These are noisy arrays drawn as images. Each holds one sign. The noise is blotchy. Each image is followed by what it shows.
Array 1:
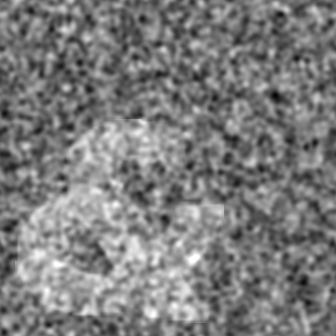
ampersand
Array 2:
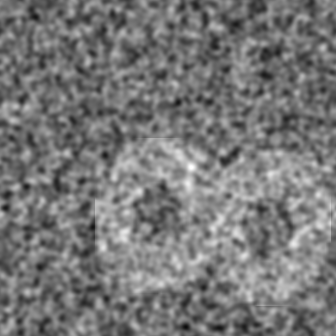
infinity sign
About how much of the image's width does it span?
two thirds
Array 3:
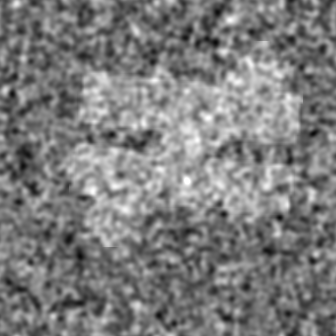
not-equal sign
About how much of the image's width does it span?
two thirds
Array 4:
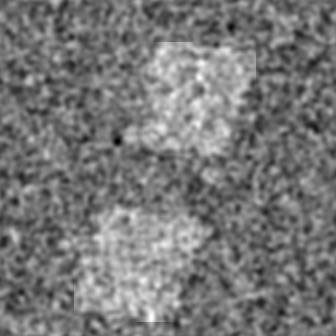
colon
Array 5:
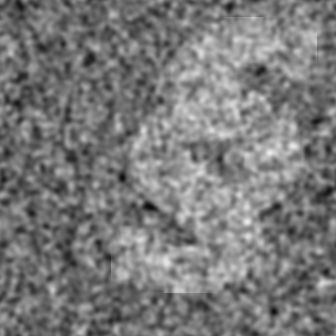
section sign
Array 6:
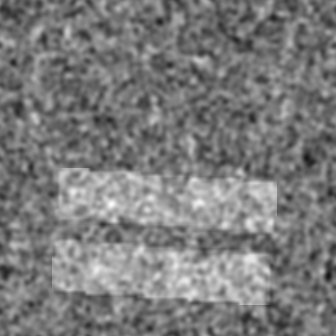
equals sign
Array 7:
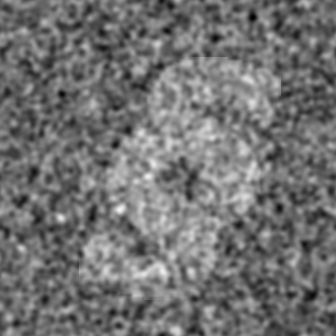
section sign
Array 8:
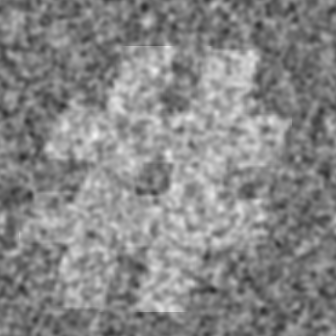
hash sign
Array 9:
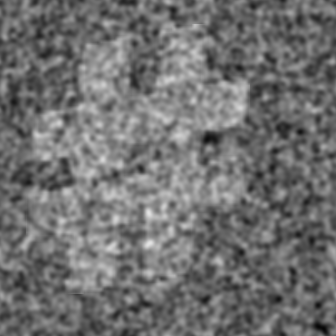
hash sign
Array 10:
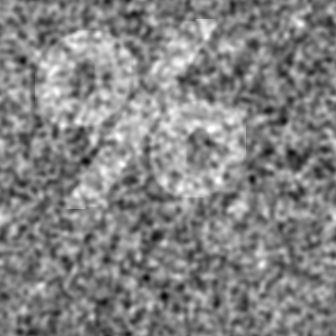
percent sign
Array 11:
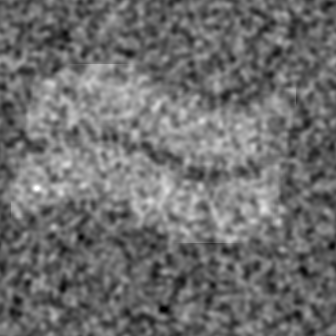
approximately sign
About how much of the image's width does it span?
nearly all
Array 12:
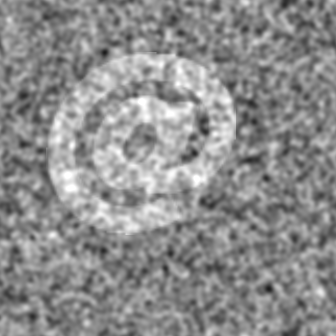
at sign
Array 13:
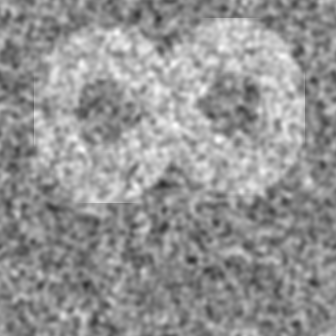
infinity sign
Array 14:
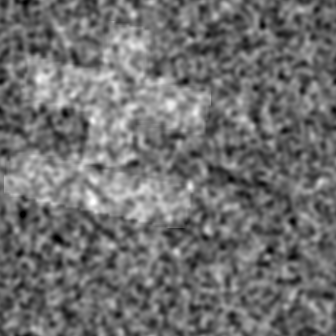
plus-minus sign
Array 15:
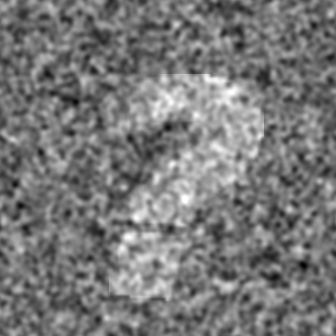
question mark
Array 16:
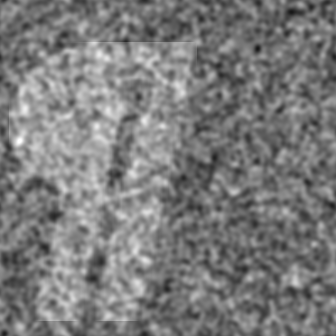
pilcrow
